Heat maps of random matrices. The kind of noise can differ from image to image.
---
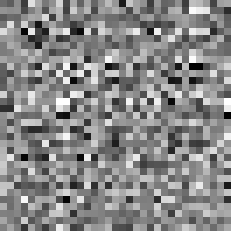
low rank plus noise
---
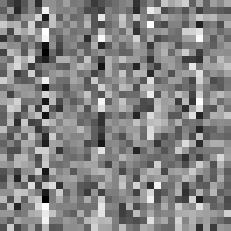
columns of uneven size
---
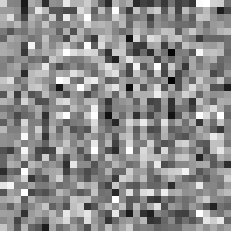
low rank plus noise
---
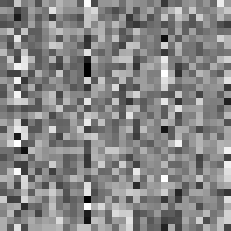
columns of uneven size
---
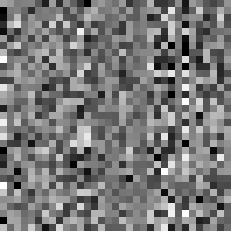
columns of uneven size
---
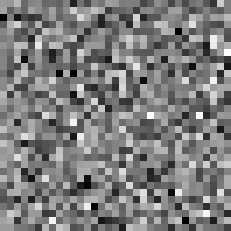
independent entries
